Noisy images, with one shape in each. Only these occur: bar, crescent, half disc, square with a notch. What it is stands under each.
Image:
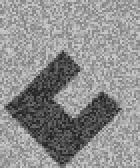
square with a notch
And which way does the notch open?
up and right
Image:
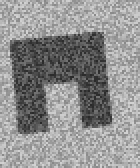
square with a notch
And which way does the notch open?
down
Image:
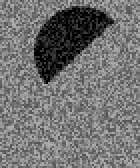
half disc
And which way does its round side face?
up and left
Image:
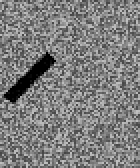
bar
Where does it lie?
middle left
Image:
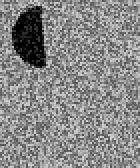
half disc
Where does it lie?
top left
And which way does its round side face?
left
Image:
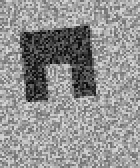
square with a notch
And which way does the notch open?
down
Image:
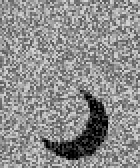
crescent
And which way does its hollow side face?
up and left
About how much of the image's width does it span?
half
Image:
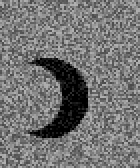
crescent
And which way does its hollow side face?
left
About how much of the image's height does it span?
half
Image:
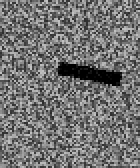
bar
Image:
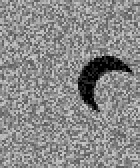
crescent
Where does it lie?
middle right
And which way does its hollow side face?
down and right
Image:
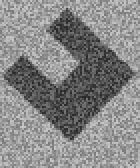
square with a notch
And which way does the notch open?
up and left
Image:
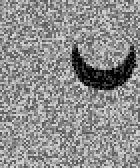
crescent
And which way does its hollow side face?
up
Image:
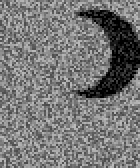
crescent
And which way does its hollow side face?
left
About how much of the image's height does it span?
half
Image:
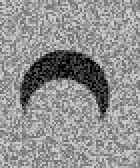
crescent
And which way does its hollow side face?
down
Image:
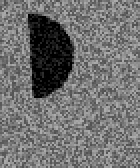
half disc
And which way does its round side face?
right
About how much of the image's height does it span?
half
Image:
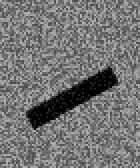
bar
